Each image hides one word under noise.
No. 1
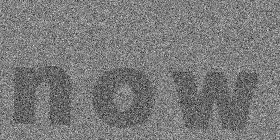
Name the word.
now
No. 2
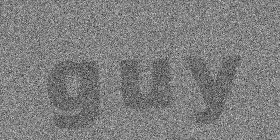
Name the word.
guy
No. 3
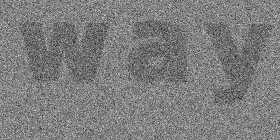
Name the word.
way
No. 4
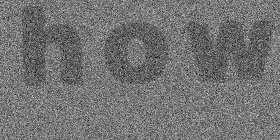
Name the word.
how
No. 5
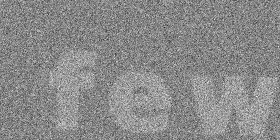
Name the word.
few
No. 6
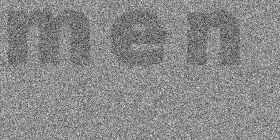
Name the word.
men
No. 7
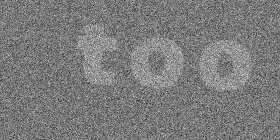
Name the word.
too
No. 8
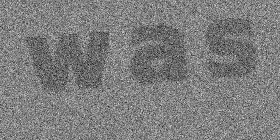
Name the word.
was
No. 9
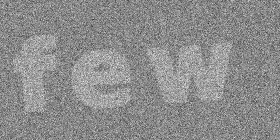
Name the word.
few
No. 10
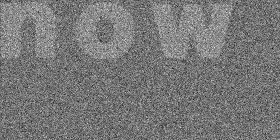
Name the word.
now
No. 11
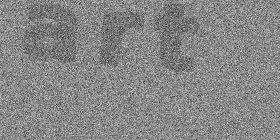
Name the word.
art
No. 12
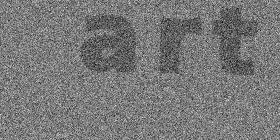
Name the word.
art
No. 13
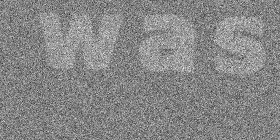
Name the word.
was
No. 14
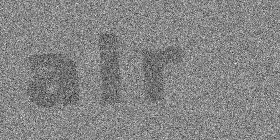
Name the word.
air
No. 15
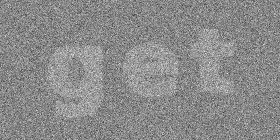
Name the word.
get
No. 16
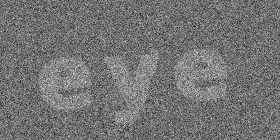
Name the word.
eye
